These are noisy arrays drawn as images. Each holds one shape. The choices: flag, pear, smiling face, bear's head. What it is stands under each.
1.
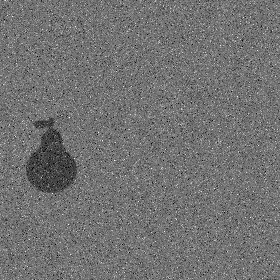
pear
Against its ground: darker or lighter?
darker
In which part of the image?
middle left
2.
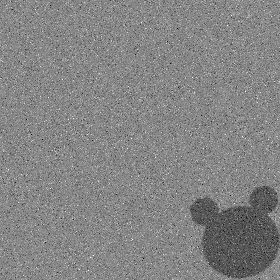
bear's head
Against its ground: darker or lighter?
darker
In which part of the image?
bottom right
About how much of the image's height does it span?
a third
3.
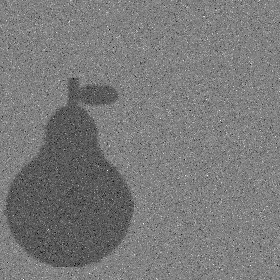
pear
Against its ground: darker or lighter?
darker
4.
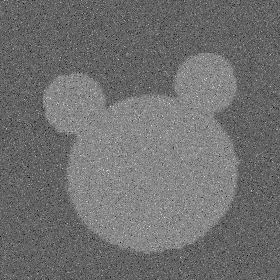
bear's head
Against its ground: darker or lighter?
lighter
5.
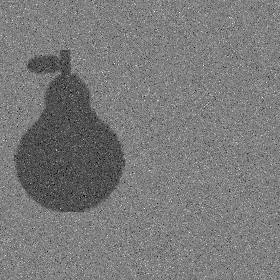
pear
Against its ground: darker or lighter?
darker
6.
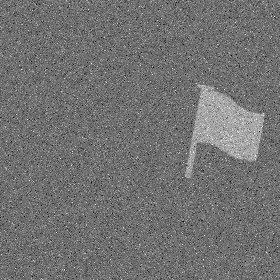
flag
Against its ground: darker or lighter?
lighter
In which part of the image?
middle right
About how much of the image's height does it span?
a third
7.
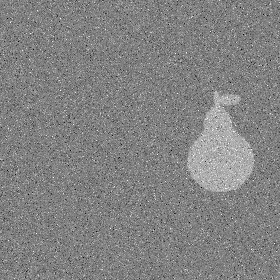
pear
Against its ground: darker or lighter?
lighter
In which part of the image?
middle right
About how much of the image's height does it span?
a third
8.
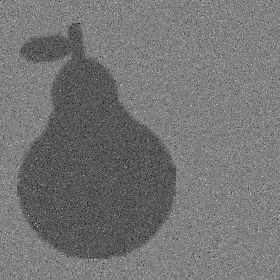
pear
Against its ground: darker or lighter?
darker
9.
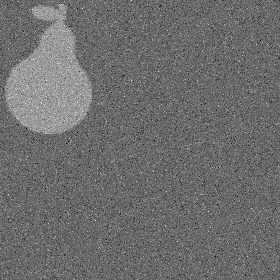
pear
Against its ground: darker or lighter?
lighter
